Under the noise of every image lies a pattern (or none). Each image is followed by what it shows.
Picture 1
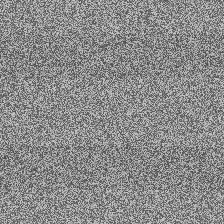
horizontal stripes
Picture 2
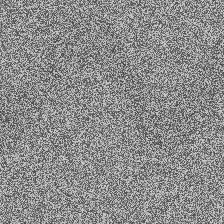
a wavy band
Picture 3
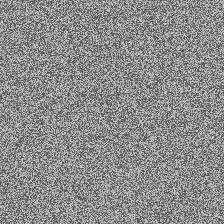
only noise
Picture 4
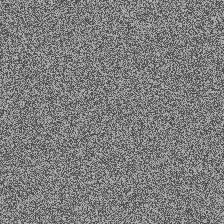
only noise
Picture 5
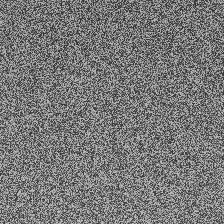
a smooth slope
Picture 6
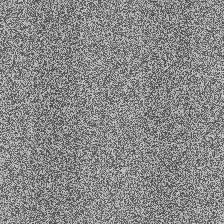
vertical stripes
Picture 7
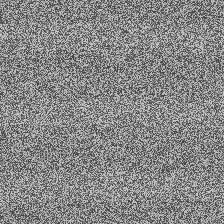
horizontal stripes
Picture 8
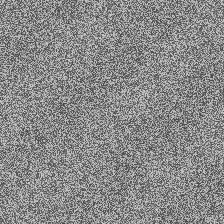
diagonal stripes
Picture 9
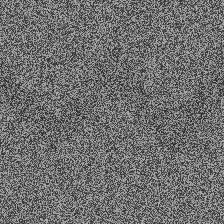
a wavy band
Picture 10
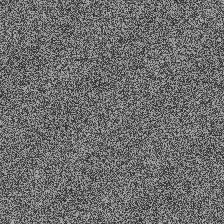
diagonal stripes
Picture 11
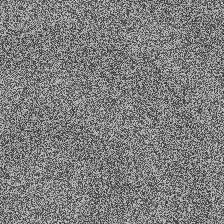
rings round one point
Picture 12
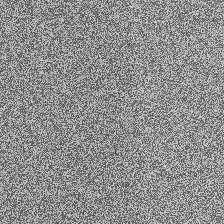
a sharp edge
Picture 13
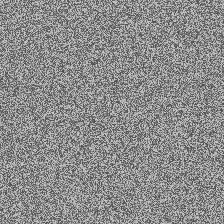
only noise
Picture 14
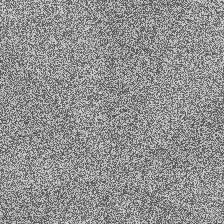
spokes from one point
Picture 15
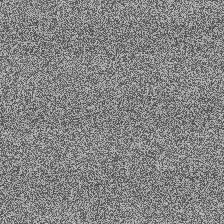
horizontal stripes
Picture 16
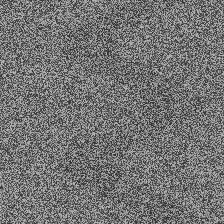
a wavy band
